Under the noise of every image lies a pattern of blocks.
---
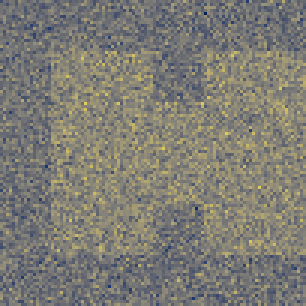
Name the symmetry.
top and bottom mirror each other
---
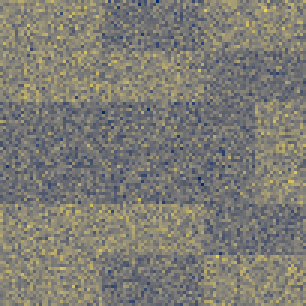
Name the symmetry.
top and bottom mirror each other
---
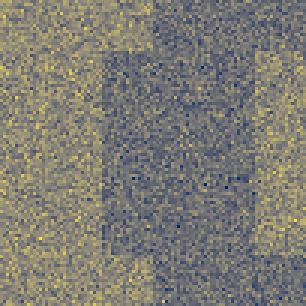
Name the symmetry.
top and bottom mirror each other
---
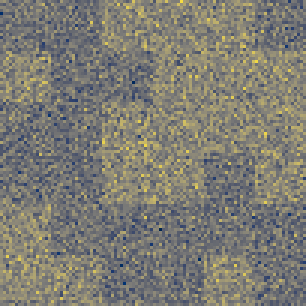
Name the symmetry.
mirrored about the diagonal from the bottom left
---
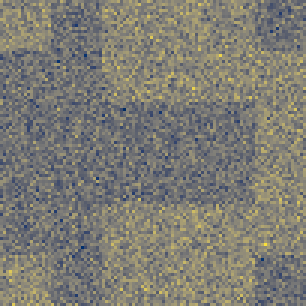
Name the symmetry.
top and bottom mirror each other
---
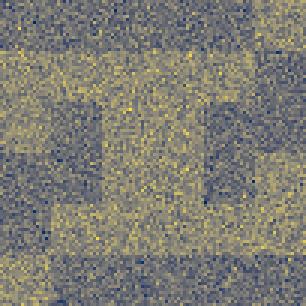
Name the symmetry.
the same after a half turn
